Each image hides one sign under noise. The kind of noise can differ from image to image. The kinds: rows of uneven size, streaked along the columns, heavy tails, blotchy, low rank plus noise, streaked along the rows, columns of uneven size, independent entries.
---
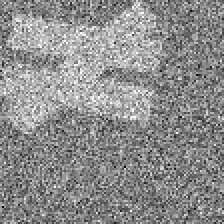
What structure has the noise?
independent entries
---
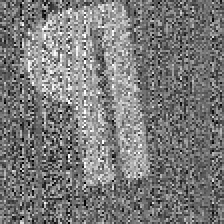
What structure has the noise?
columns of uneven size
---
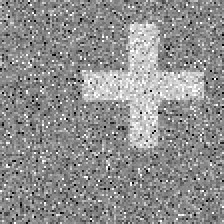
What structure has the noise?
heavy tails
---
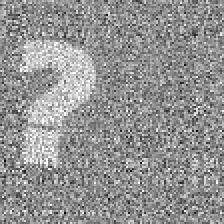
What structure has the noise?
low rank plus noise
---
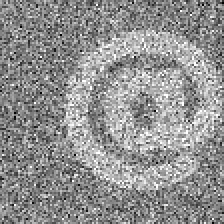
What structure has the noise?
independent entries
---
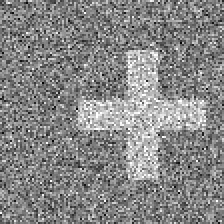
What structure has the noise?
independent entries
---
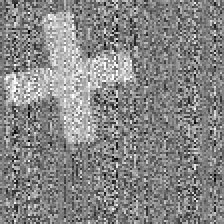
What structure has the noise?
columns of uneven size
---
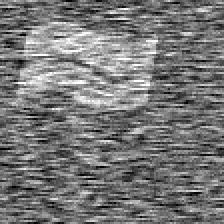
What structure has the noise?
streaked along the rows
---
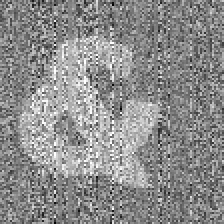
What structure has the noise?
columns of uneven size
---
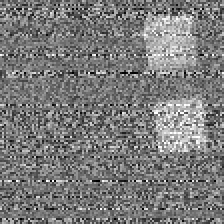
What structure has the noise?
rows of uneven size
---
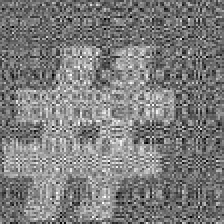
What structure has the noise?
low rank plus noise
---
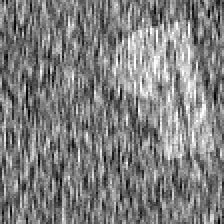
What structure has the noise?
streaked along the columns
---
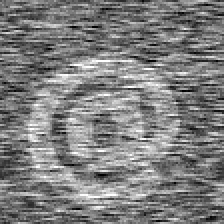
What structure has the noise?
streaked along the rows
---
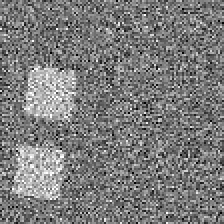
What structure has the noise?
low rank plus noise
